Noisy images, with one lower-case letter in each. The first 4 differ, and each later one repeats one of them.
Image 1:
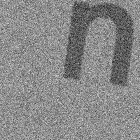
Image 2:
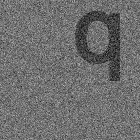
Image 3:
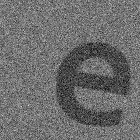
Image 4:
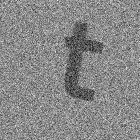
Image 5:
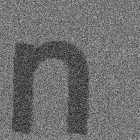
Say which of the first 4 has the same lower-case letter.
1
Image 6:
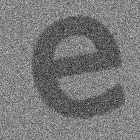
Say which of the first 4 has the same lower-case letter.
3
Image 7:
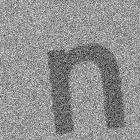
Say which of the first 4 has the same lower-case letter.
1
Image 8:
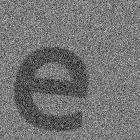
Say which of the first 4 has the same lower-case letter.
3
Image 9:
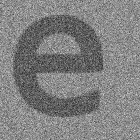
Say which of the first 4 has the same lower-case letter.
3
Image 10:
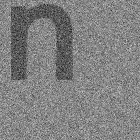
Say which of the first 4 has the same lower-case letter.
1
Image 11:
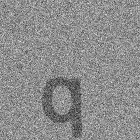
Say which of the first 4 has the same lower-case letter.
2
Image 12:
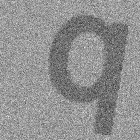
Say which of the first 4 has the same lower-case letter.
2
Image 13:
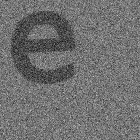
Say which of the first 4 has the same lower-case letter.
3
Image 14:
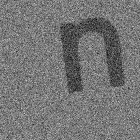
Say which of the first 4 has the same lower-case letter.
1
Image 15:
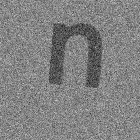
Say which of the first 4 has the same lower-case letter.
1
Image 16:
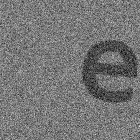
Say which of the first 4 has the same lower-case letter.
3
